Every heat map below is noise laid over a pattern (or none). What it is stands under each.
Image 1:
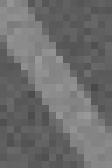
a diagonal band
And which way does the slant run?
top left to bottom right
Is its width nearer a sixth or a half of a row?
a half
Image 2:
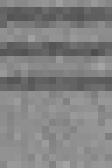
bands of rows
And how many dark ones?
3
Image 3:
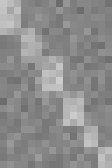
blocks along the diagonal
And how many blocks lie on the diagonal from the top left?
6
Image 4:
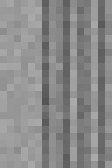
bands of columns
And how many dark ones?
4
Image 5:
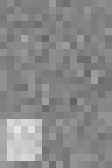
one block
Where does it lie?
bottom left
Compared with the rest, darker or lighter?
lighter
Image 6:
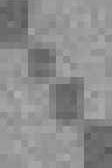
blocks along the diagonal
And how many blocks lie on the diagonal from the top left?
4
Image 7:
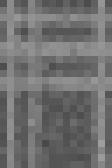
bands of rows crossing bands of columns
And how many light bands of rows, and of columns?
3 and 3
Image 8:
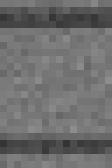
bands of rows
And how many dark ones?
2
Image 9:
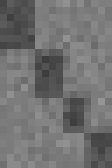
blocks along the diagonal
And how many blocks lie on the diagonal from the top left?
4
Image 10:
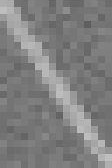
a diagonal band
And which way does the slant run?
top left to bottom right
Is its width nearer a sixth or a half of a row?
a sixth
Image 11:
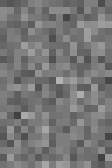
only noise
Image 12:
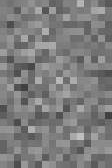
only noise
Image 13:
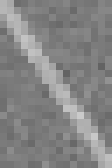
a diagonal band
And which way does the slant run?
top left to bottom right
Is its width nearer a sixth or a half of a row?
a sixth
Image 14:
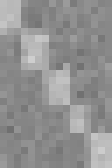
blocks along the diagonal
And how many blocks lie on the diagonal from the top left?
5
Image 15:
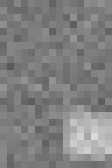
one block
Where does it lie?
bottom right
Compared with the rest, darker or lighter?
lighter
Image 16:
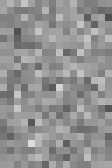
only noise
